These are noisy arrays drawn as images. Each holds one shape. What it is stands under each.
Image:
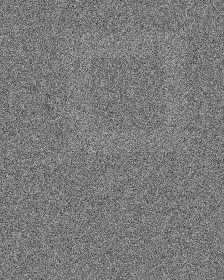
square frame
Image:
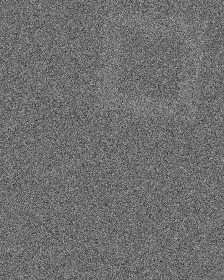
square frame
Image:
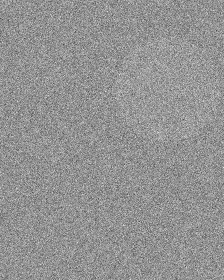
disc
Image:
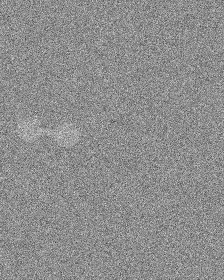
dumbbell
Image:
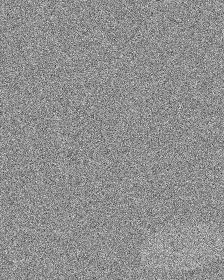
ellipse
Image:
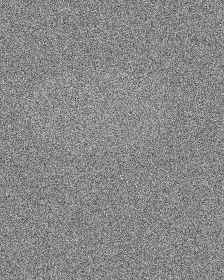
ellipse
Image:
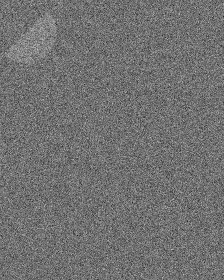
half disc
